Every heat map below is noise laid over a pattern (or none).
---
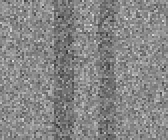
bands of columns
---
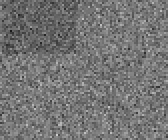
one block
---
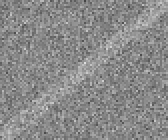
a diagonal band
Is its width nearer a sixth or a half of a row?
a sixth
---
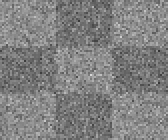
a checkerboard
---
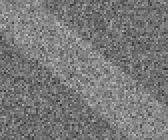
a diagonal band
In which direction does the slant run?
top left to bottom right
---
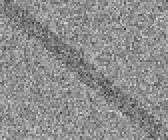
a diagonal band
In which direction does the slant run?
top left to bottom right
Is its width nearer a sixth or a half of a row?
a sixth
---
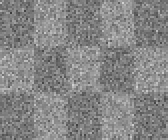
a checkerboard
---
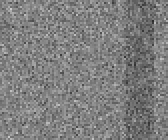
one band of columns
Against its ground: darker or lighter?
darker
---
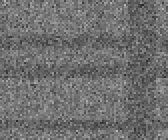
bands of rows crossing bands of columns
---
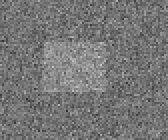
one block
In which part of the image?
centre
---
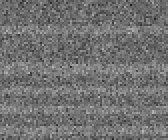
bands of rows
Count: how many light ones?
5
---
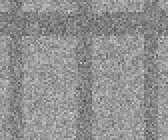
bands of rows crossing bands of columns
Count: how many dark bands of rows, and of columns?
1 and 3
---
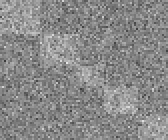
blocks along the diagonal
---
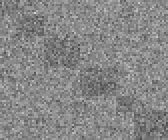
blocks along the diagonal
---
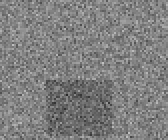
one block
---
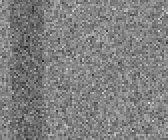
one band of columns
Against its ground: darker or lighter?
darker
